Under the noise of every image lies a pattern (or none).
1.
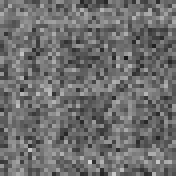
bands of rows crossing bands of columns
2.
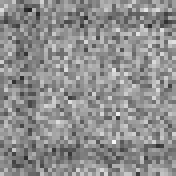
bands of rows crossing bands of columns
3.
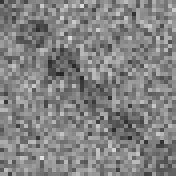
blocks along the diagonal
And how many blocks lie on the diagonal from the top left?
6
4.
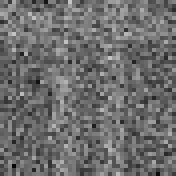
bands of rows crossing bands of columns
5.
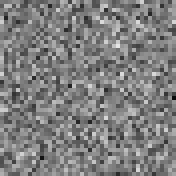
only noise
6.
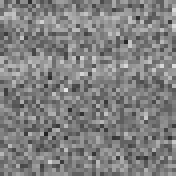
bands of rows
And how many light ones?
2
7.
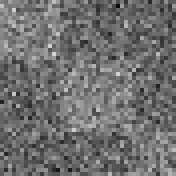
blocks along the diagonal
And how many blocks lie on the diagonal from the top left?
3
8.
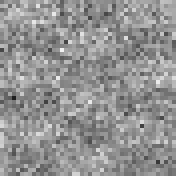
a checkerboard
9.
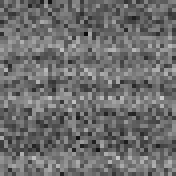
bands of rows
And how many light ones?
4
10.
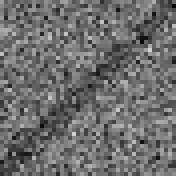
a diagonal band
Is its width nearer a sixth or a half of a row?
a sixth
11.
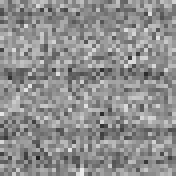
bands of rows
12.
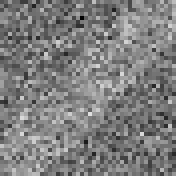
a diagonal band
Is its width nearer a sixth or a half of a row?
a half
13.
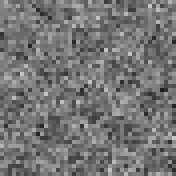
a checkerboard
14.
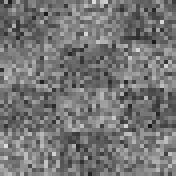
a checkerboard
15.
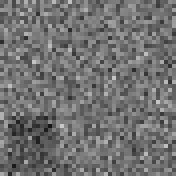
one block
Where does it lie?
bottom left
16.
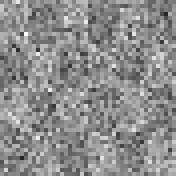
a checkerboard
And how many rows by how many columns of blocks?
4 by 6
